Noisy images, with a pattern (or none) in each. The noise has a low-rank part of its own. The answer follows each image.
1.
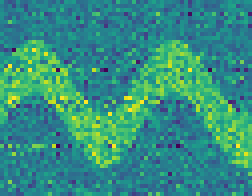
a wavy band
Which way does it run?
left to right
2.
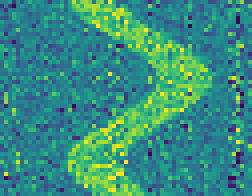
a wavy band
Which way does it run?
top to bottom
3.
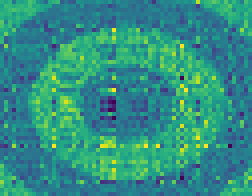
rings round one point
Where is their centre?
centre
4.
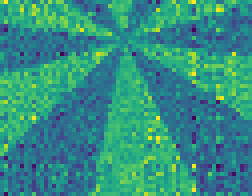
spokes from one point
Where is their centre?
top middle
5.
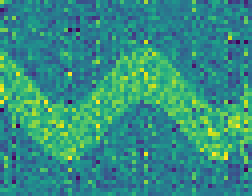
a wavy band
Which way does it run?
left to right
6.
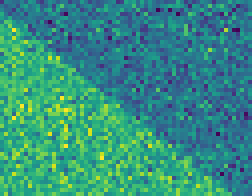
a sharp edge
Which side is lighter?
bottom left
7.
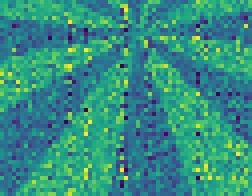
spokes from one point
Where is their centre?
top middle
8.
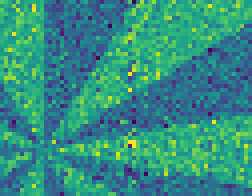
spokes from one point
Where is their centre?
bottom left
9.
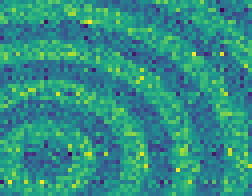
rings round one point
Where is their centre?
bottom left
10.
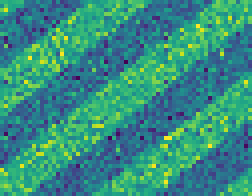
diagonal stripes
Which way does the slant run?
bottom left to top right
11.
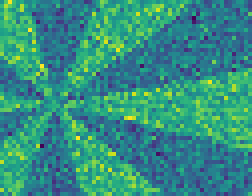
spokes from one point
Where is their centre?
middle left
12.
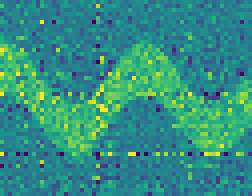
a wavy band
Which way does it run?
left to right
